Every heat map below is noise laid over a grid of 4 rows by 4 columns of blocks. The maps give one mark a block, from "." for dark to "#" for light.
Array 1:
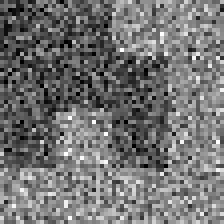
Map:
. . # #
. . . #
. # . #
# # # #
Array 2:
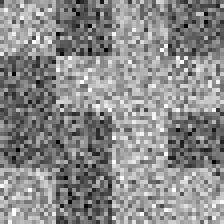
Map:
# . # .
. # # #
. . # .
# . # #
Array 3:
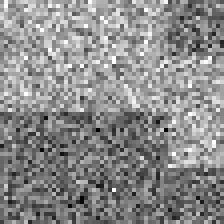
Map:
# # # .
# # # #
. . . #
. . . .
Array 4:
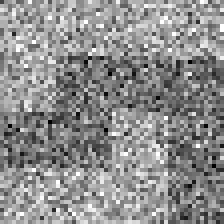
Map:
# # # #
# . . .
. . # .
# # # .
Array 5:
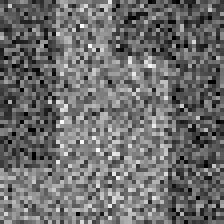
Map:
. # . .
. # # .
. # # .
# # # .
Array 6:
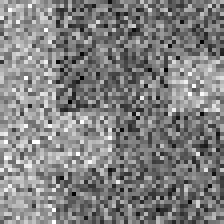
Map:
# . . .
# . . #
# # . .
# . . .
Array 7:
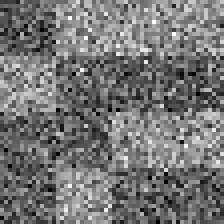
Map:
. # # #
# . . .
. . # #
. # . .
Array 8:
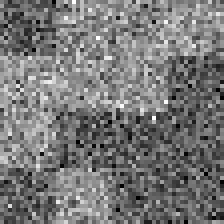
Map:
. # # #
# # # .
# . . .
. # . .
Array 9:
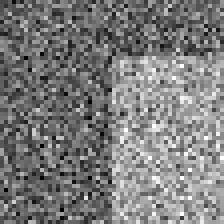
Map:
. . . .
. . # #
. . # #
. . # #
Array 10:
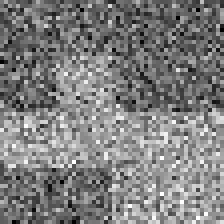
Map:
. . . .
. # . .
# # # #
. . # #
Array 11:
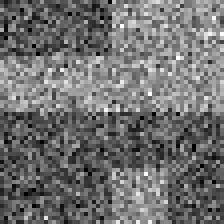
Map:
. . # #
# # # #
. . . .
. . # .
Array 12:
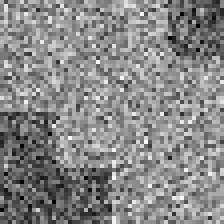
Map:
# # # .
# # # #
. # # #
. . # #
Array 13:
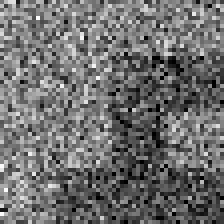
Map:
# # # #
# # . .
# # . #
# . . .
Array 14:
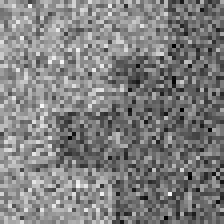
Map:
# # # .
# # . .
# . . .
# # . .
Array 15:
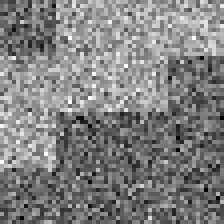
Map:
. # # #
# # # .
# . . .
. . . .
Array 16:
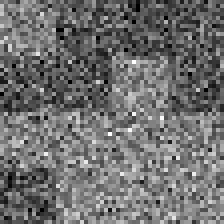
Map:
# . . .
. . # .
# # # #
. # # #
